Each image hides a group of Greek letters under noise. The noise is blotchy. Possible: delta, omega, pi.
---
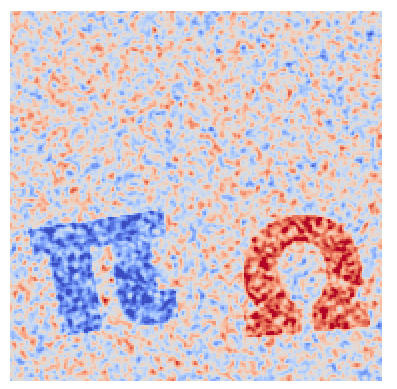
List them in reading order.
bottom left: blue pi; bottom right: red omega
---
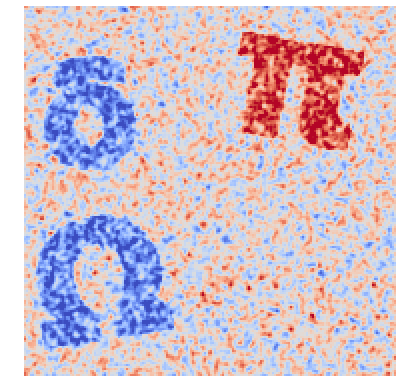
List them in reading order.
top left: blue delta; top right: red pi; bottom left: blue omega
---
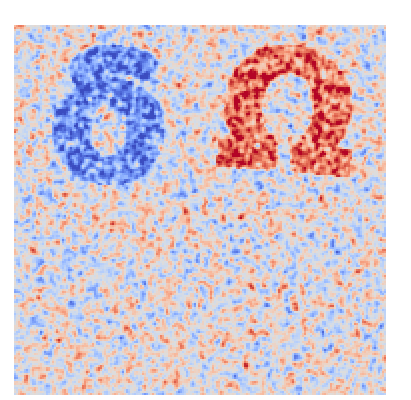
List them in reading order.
top left: blue delta; top right: red omega
